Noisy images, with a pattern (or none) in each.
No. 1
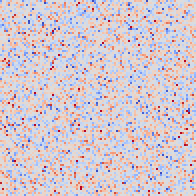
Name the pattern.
only noise
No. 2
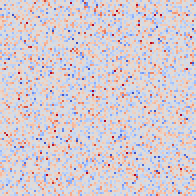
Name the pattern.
only noise
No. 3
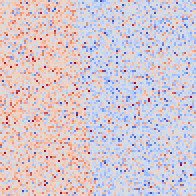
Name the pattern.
a sharp edge
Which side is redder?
left
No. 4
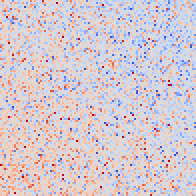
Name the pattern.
a smooth slope
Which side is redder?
bottom left
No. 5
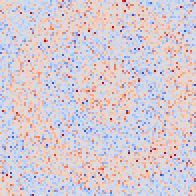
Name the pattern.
rings round one point
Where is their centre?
centre
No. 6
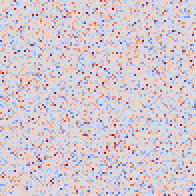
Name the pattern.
only noise
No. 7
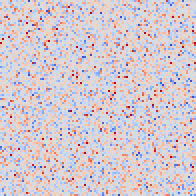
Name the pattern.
only noise
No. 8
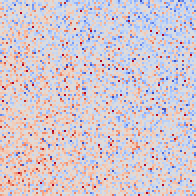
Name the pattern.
a smooth slope
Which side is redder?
bottom left
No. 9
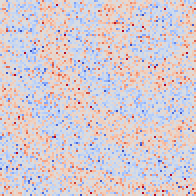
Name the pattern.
rings round one point
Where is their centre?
top right
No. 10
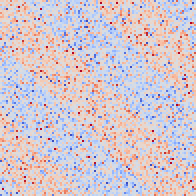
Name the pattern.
diagonal stripes
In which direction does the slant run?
top left to bottom right
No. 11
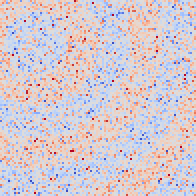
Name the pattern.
rings round one point
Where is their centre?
top left
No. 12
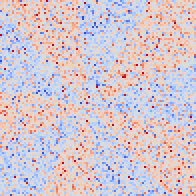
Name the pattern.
spokes from one point
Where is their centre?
centre
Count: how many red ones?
5
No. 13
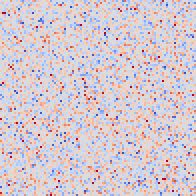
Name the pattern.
only noise
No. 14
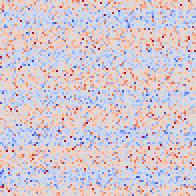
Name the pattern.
horizontal stripes
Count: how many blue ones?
5
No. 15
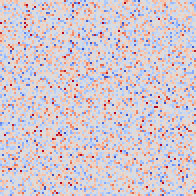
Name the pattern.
only noise
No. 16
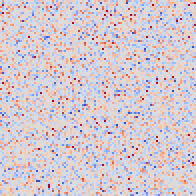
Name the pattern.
only noise
